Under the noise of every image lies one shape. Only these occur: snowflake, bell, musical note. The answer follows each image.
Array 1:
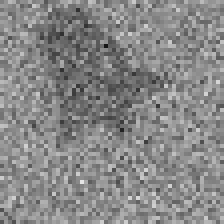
dark bell
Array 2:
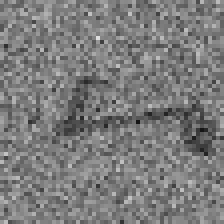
dark musical note
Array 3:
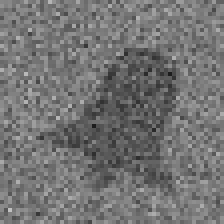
dark bell
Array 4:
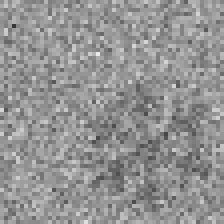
dark snowflake
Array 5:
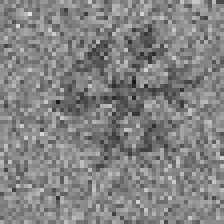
dark snowflake
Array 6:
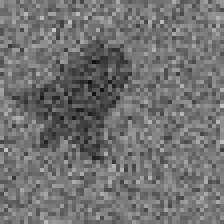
dark bell
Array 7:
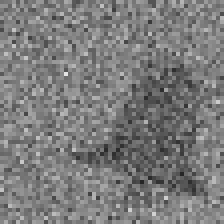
dark bell
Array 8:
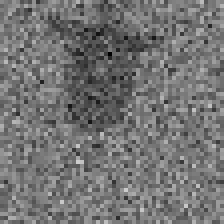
dark bell
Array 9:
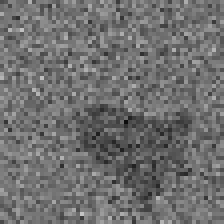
dark bell
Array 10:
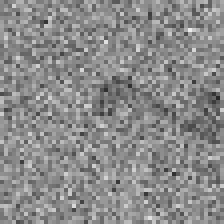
dark musical note
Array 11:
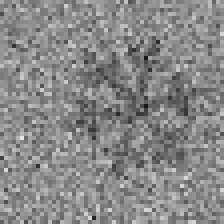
dark snowflake
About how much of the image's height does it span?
two thirds
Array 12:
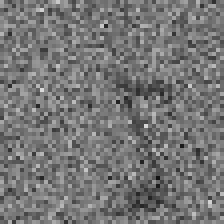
dark musical note
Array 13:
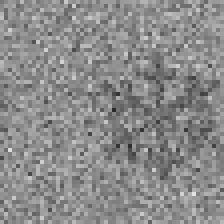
dark snowflake
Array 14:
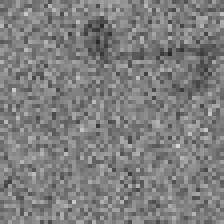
dark musical note
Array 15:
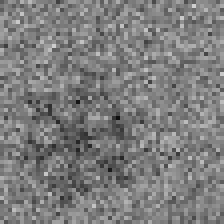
dark snowflake
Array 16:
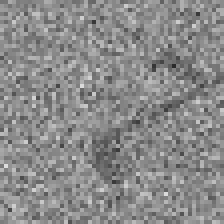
dark musical note
